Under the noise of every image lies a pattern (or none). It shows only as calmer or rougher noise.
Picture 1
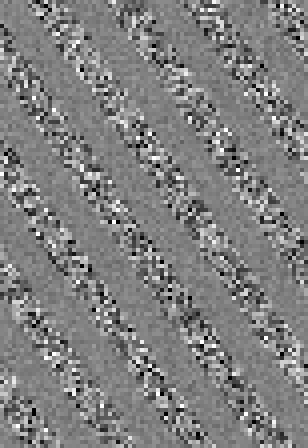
diagonal stripes
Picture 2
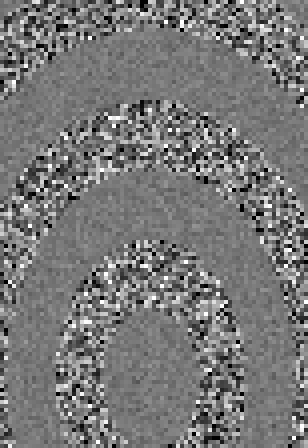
rings round one point
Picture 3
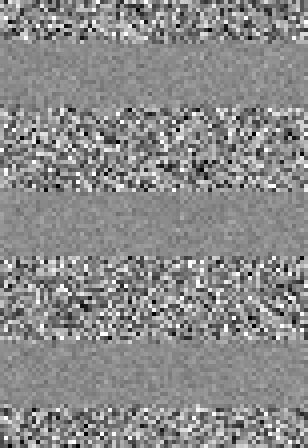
horizontal stripes
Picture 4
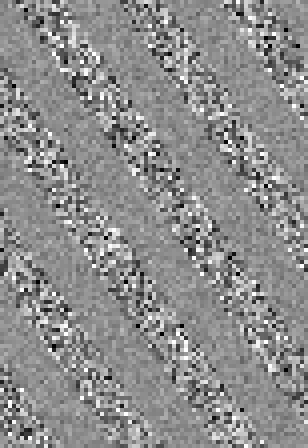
diagonal stripes
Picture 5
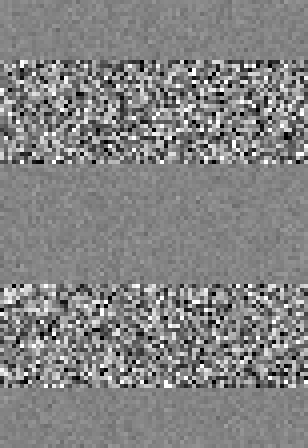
horizontal stripes
